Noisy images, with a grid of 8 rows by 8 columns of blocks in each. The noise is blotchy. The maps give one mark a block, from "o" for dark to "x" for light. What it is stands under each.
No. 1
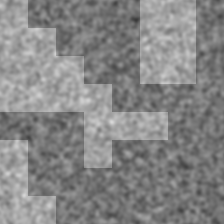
x o o o o x x o
x x o o o x x o
x x x o o x x o
x x x x o o o o
o o o x x x o o
x o o x o o o o
x o o o o o o o
x x o o o o o o
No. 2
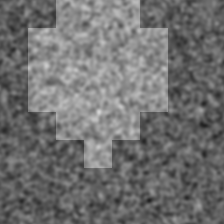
o o x x x o o o
o x x x x x o o
o x x x x x o o
o x x x x x o o
o o x x x o o o
o o o x o o o o
o o o o o o o o
o o o o o o o o
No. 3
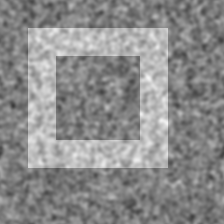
o o o o o o o o
o x x x x x o o
o x o o o x o o
o x o o o x o o
o x o o o x o o
o x x x x x o o
o o o o o o o o
o o o o o o o o
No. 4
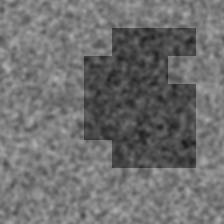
x x x x x x x x
x x x x o o o x
x x x o o o x x
x x x o o o o x
x x x o o o o x
x x x x o o o x
x x x x x x x x
x x x x x x x x
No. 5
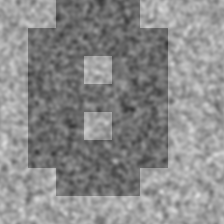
x x o o o x x x
x o o o o o x x
x o o x o o x x
x o o o o o x x
x o o x o o x x
x o o o o o x x
x x o o o x x x
x x x x x x x x
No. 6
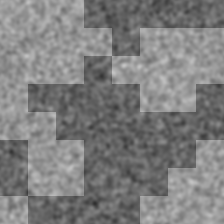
x x x o o o o o
x x x x o x x x
x x x o x x x x
x o o o o x x o
x x o o o o o o
o x x o o o o x
o x x o o o x x
x o o o o x x x
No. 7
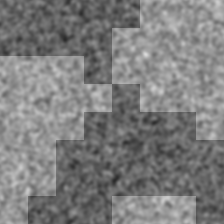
o o o o o x x x
o o o o x x x x
x x x o x x x x
x x x x o x x x
x x x o o o o x
x x o o o o o o
x x o o o o o o
x o o o x x x o
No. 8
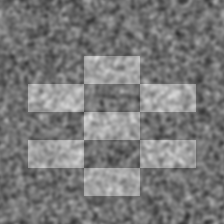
o o o o o o o o
o o o o o o o o
o o o x x o o o
o x x o o x x o
o o o x x o o o
o x x o o x x o
o o o x x o o o
o o o o o o o o
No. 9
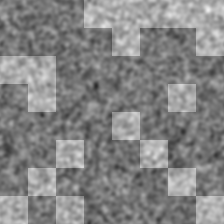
o o o x x x x x
o o o o x o o x
x x o o o o o o
o x o o o o x o
o o o o x o o o
o o x o o x o o
o x o o o o x o
x o x o o o o x
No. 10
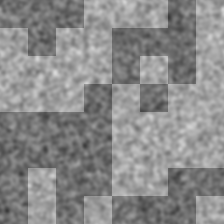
o o o x x x o x
x o x x o o o x
x x x x o x o x
x x x o x o x x
o o o o x x x x
o o o o x x x x
o x o o x x o o
o x o x o o o x
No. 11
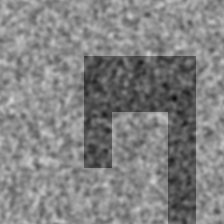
x x x x x x x x
x x x x x x x x
x x x o o o o x
x x x o o o o x
x x x o x x o x
x x x o x x o x
x x x x x x o x
x x x x x x o x
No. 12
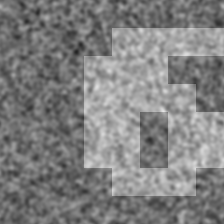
o o o o o o o o
o o o o x x x x
o o o x x x o o
o o o x x x x o
o o o x x o x x
o o o x x o x x
o o o o x x x o
o o o o o o o o
